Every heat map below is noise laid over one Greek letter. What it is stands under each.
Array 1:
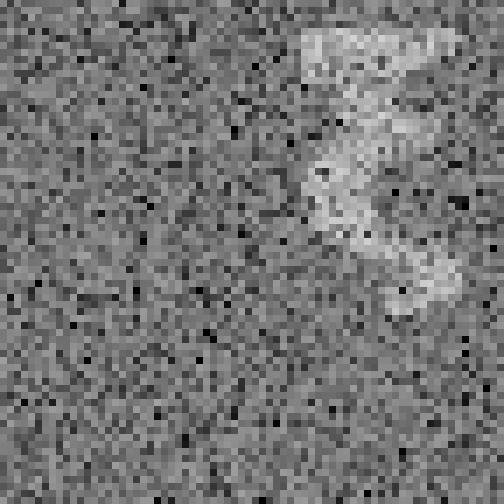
light xi
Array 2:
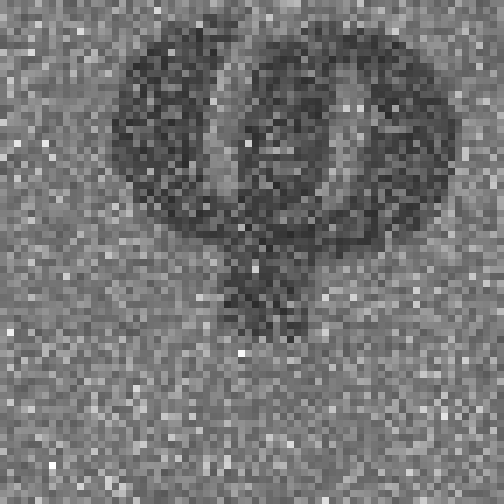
dark phi
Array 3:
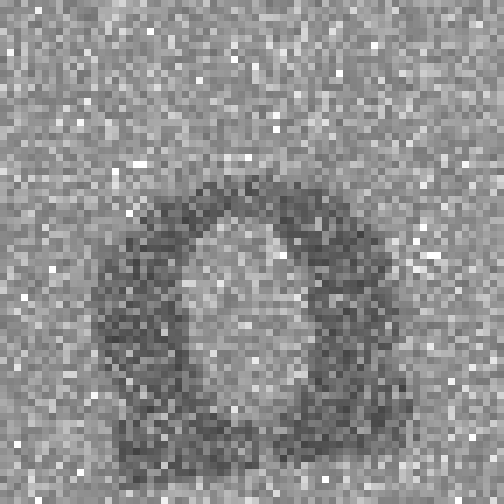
dark omega
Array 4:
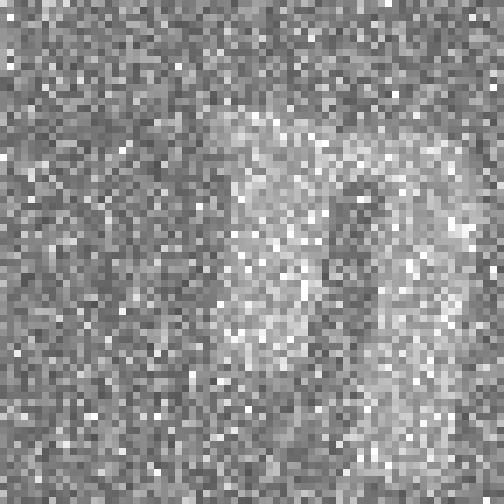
light eta
